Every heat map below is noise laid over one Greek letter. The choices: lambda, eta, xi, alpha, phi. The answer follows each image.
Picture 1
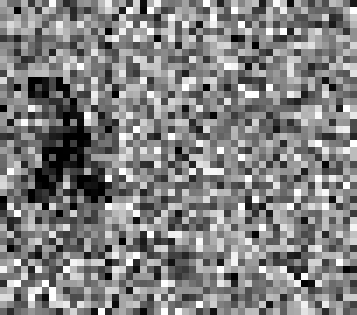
dark lambda, middle left
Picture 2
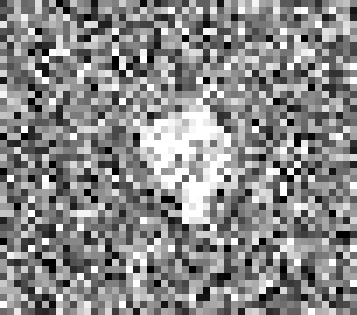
light phi, centre
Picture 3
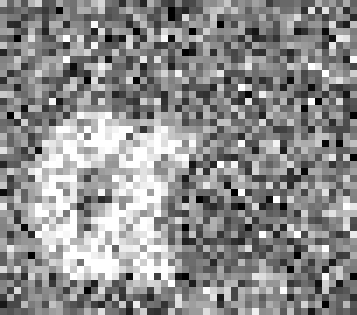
light alpha
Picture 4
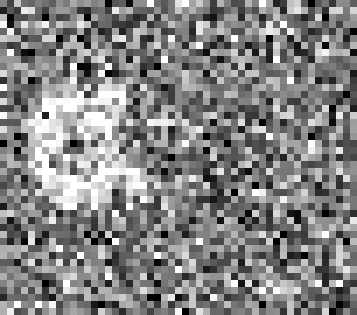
light alpha, middle left
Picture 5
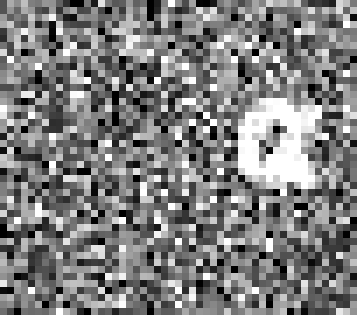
light alpha, middle right
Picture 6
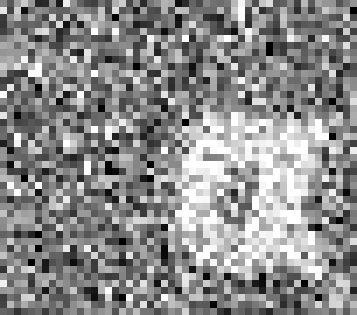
light alpha
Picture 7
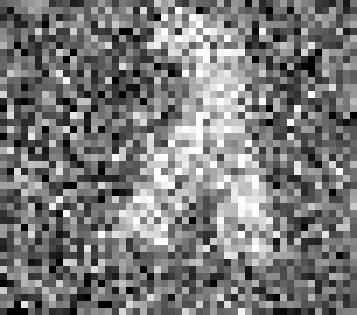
light lambda
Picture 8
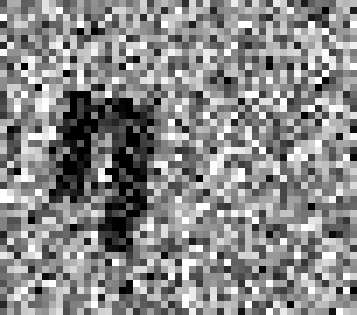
dark eta
